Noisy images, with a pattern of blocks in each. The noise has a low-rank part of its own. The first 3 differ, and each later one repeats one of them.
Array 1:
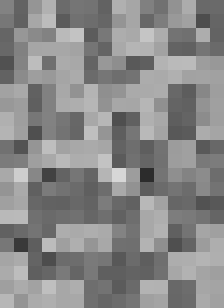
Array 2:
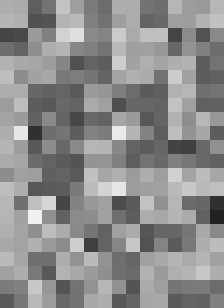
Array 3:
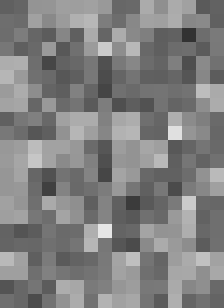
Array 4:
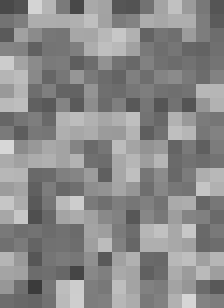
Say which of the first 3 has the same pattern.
3
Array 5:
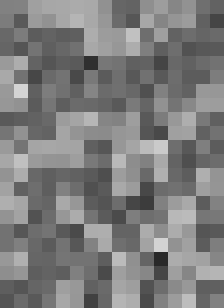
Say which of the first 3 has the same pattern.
3
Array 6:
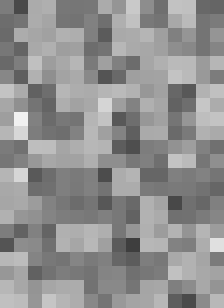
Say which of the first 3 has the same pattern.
1
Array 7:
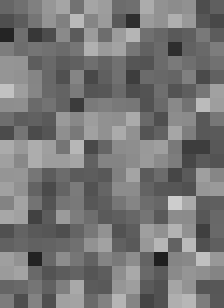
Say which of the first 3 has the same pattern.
3
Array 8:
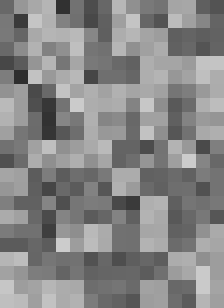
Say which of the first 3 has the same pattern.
1
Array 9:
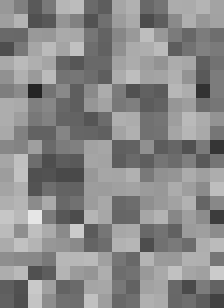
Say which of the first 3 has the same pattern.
2
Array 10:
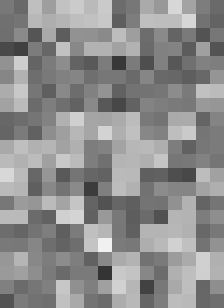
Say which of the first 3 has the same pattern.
3
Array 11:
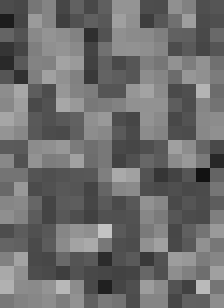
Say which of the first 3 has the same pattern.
1
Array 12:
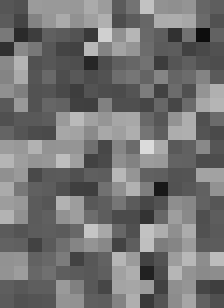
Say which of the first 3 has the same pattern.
3
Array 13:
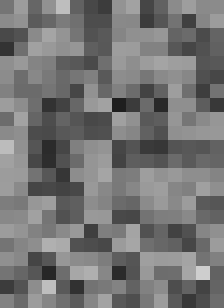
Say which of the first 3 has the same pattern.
2
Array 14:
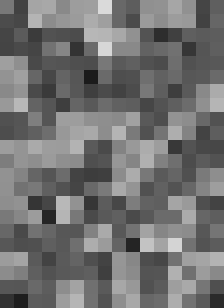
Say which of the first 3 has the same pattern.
3
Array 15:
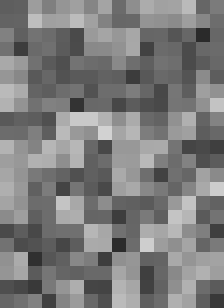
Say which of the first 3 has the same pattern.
3
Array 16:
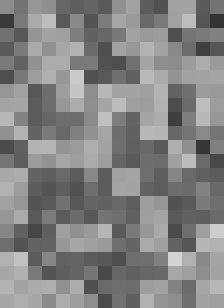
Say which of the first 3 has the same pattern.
1
